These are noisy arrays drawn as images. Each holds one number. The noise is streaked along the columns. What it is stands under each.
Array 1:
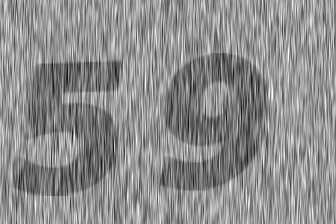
59
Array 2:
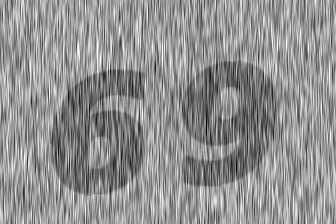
69
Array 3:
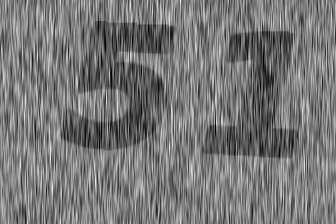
51
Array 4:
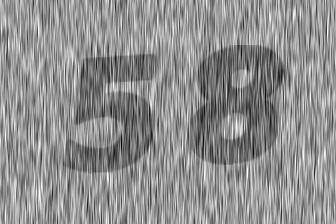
58
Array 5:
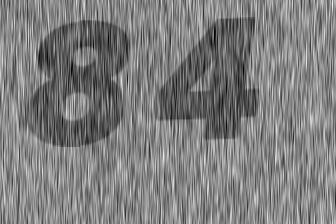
84
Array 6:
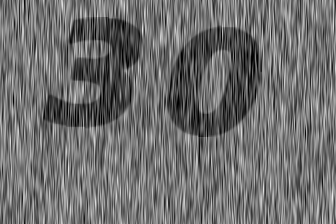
30
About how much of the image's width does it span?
two thirds
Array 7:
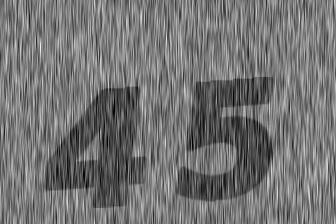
45
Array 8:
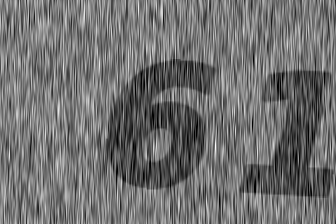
61
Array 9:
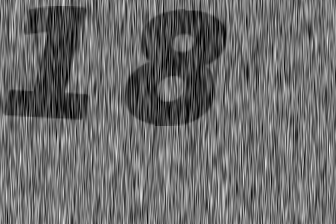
18
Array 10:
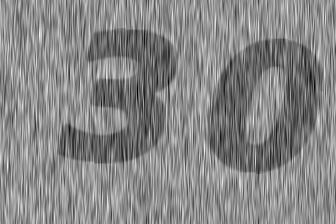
30
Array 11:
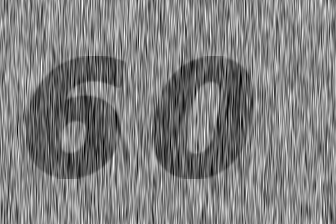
60
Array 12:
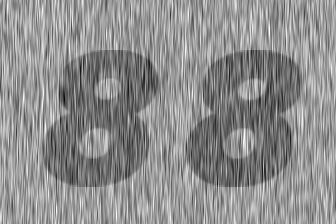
88
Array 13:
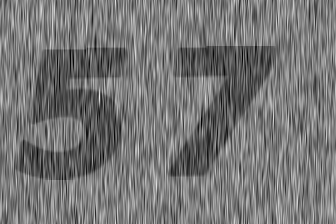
57
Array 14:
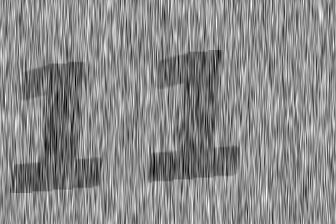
11
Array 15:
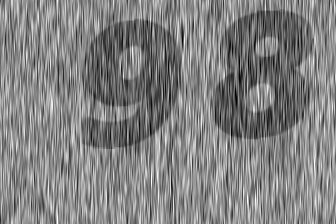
98
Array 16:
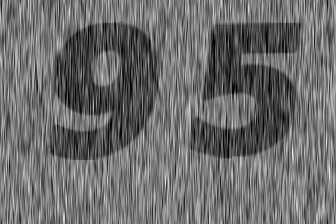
95
